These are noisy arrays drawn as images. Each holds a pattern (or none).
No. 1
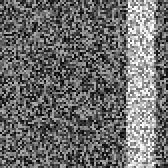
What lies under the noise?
one vertical stripe
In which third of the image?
right
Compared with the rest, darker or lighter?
lighter
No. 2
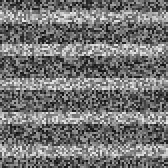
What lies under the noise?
horizontal stripes
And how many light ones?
5
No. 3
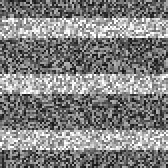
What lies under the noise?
horizontal stripes
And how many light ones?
3
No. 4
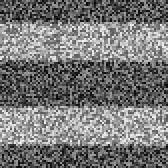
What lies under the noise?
horizontal stripes
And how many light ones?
2
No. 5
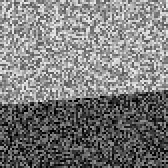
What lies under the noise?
a sharp edge
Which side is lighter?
top
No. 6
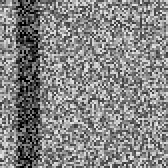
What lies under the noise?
one vertical stripe
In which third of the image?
left
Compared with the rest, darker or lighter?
darker
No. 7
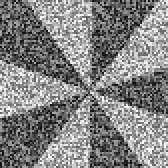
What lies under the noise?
spokes from one point
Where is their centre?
centre
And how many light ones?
5
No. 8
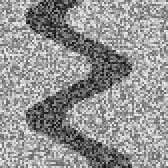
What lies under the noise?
a wavy band
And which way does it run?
top to bottom
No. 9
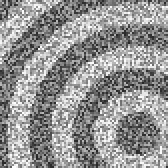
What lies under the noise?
rings round one point
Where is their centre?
bottom right
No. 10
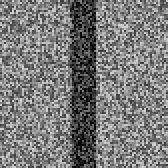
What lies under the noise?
one vertical stripe
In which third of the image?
middle
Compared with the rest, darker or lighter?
darker
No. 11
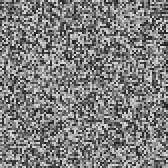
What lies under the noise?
only noise
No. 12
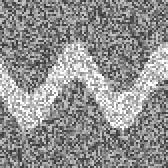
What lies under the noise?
a wavy band
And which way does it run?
left to right
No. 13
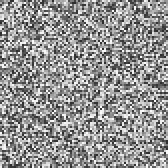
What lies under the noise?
only noise
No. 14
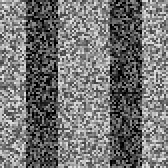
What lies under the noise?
vertical stripes
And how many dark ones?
2
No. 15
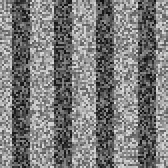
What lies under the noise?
vertical stripes
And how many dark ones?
4
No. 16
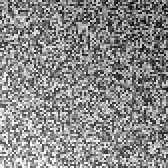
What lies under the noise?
a smooth slope
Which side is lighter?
bottom left
